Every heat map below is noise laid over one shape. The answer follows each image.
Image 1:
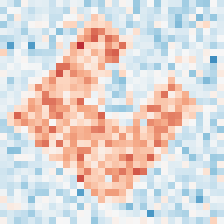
square with a notch
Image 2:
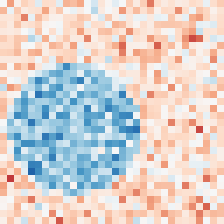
disc
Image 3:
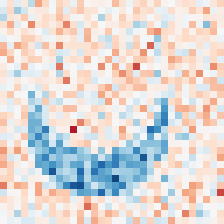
crescent
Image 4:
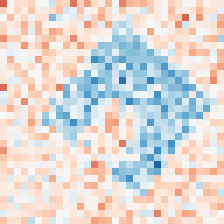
square with a notch
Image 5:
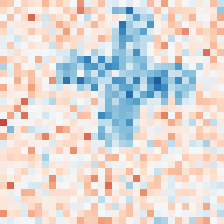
cross
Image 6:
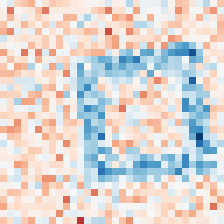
square frame
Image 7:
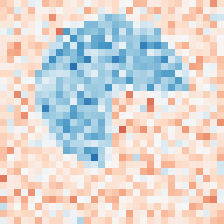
disc with a wedge cut out
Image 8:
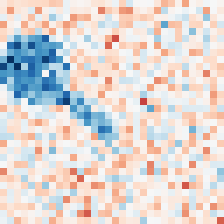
lollipop
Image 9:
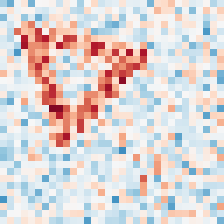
triangle frame
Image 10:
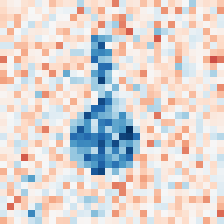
lollipop
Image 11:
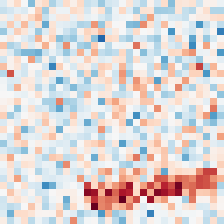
bar
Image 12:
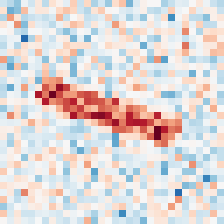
bar
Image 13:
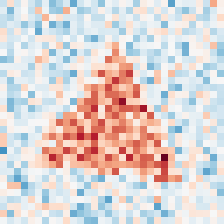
triangle
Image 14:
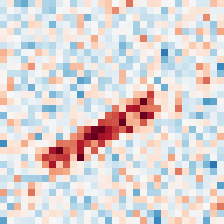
bar
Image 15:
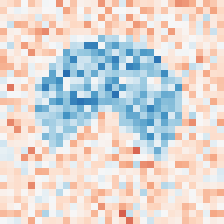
disc with a wedge cut out
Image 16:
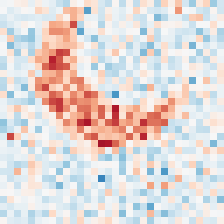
crescent
